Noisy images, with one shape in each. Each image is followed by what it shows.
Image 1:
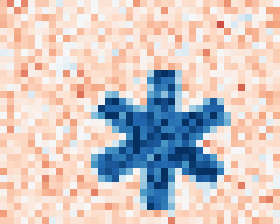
blue asterisk
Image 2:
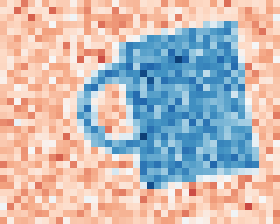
blue cup
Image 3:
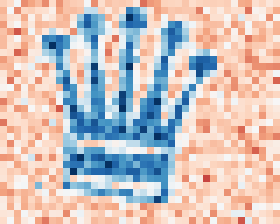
blue chess queen
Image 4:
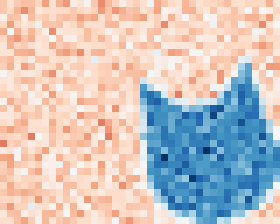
blue cat's head
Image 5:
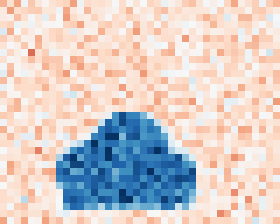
blue cloud
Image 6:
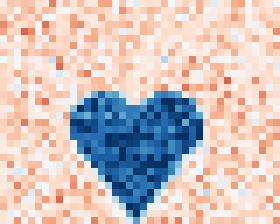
blue heart
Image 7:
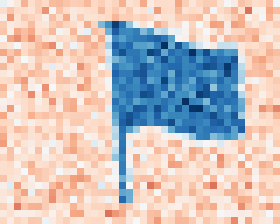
blue flag
